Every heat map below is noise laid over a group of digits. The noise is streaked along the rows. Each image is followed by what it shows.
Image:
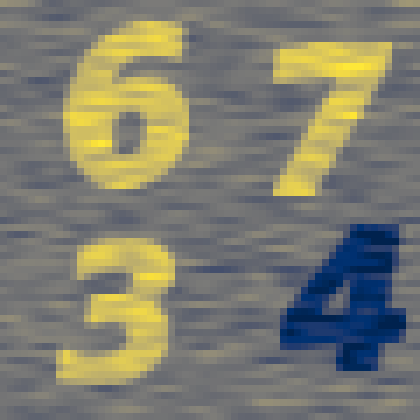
top left: light 6; top right: light 7; bottom left: light 3; bottom right: dark 4
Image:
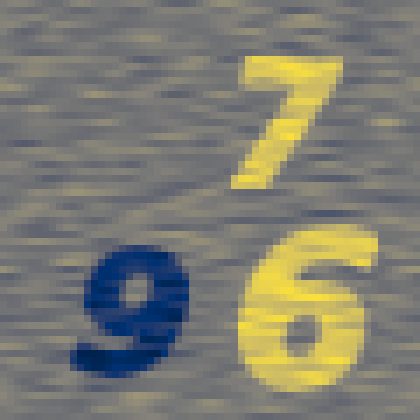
top right: light 7; bottom left: dark 9; bottom right: light 6
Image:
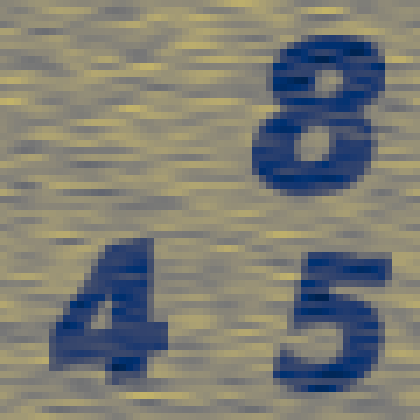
top right: dark 8; bottom left: dark 4; bottom right: dark 5
